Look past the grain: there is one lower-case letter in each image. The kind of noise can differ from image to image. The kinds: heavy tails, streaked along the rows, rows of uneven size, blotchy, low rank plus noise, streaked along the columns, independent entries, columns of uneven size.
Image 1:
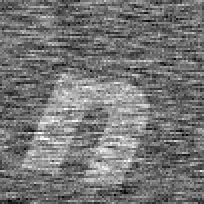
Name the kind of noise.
streaked along the rows
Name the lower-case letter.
n
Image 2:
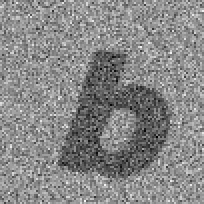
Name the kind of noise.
independent entries
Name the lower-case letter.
b
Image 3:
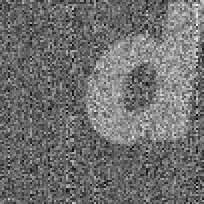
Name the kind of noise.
columns of uneven size
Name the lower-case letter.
d
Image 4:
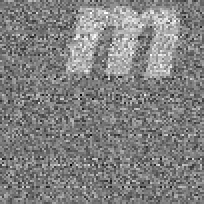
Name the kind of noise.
rows of uneven size
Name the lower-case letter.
m
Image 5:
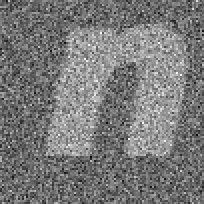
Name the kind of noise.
independent entries
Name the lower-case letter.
n
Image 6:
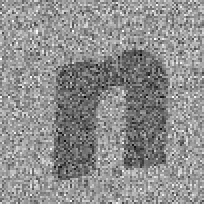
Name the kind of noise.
low rank plus noise
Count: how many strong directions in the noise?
three or four
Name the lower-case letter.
n
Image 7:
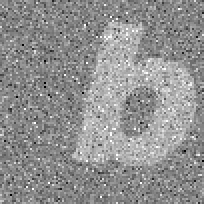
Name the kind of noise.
heavy tails
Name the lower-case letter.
b
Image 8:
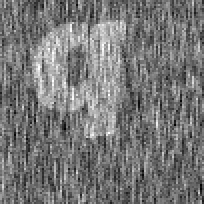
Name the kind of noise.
streaked along the columns
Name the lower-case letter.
q
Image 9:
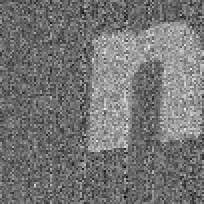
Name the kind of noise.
columns of uneven size
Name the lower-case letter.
n
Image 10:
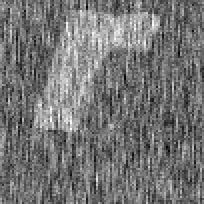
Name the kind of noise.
streaked along the columns
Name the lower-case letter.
r
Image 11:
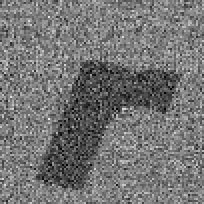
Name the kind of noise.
low rank plus noise
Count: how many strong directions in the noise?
three or four
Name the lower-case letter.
r
